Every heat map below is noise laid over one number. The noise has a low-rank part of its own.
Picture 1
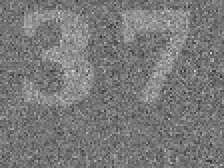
37
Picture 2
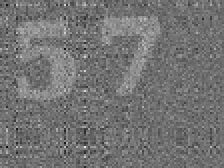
57
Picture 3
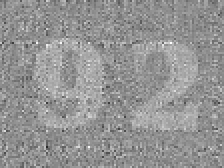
92
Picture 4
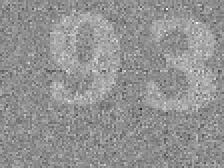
93
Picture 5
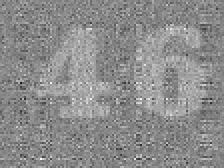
46
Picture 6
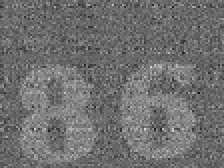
86
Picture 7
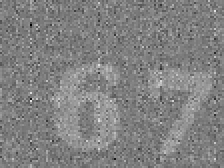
67
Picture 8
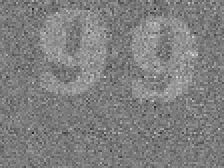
99
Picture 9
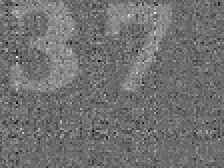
37
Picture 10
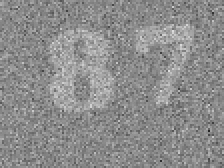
87
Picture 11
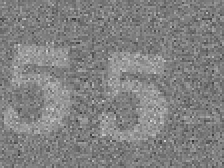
55
